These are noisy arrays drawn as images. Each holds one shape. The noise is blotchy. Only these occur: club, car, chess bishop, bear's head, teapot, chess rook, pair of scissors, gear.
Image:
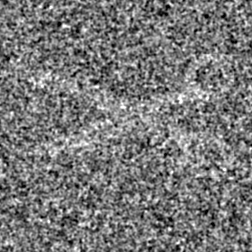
pair of scissors
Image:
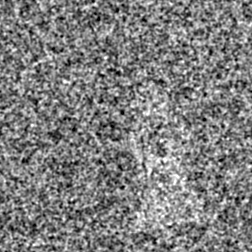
chess bishop
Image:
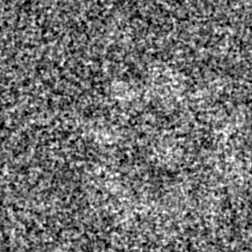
gear
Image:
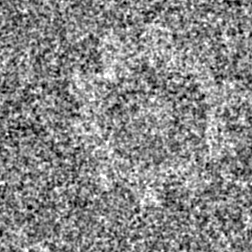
gear
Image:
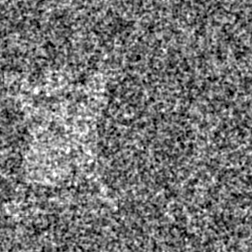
chess rook
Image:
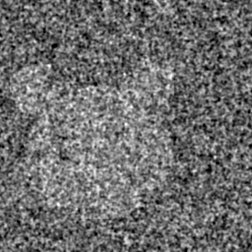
bear's head
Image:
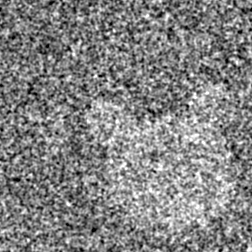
bear's head
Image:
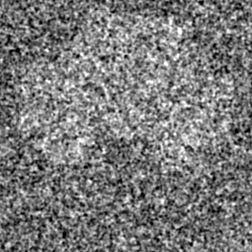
car
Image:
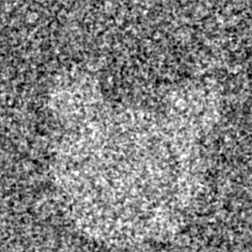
bear's head
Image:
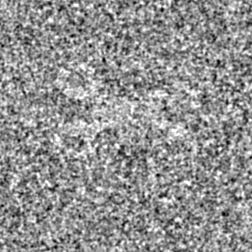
pair of scissors
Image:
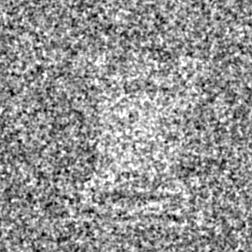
chess rook
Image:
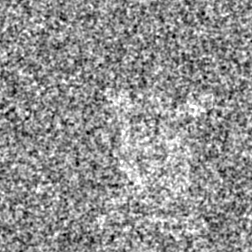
chess rook
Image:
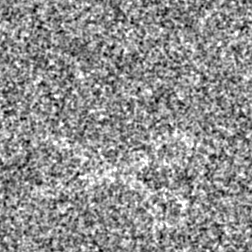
pair of scissors
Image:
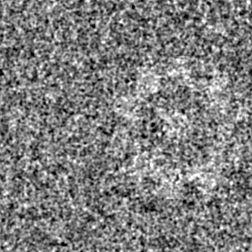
gear
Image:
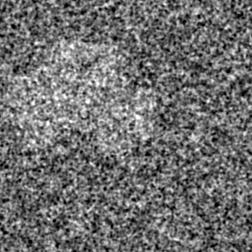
car
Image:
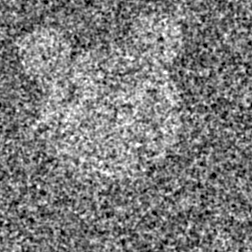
bear's head
